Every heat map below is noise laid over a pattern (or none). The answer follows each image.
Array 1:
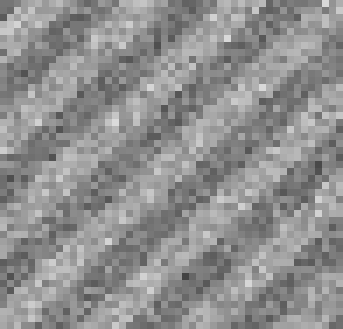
diagonal stripes
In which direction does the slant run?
bottom left to top right
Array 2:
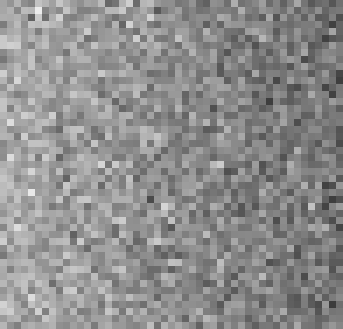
a smooth slope
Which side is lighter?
left
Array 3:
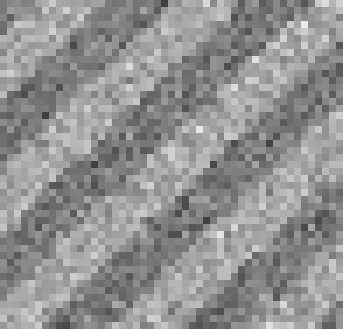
diagonal stripes
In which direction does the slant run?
bottom left to top right
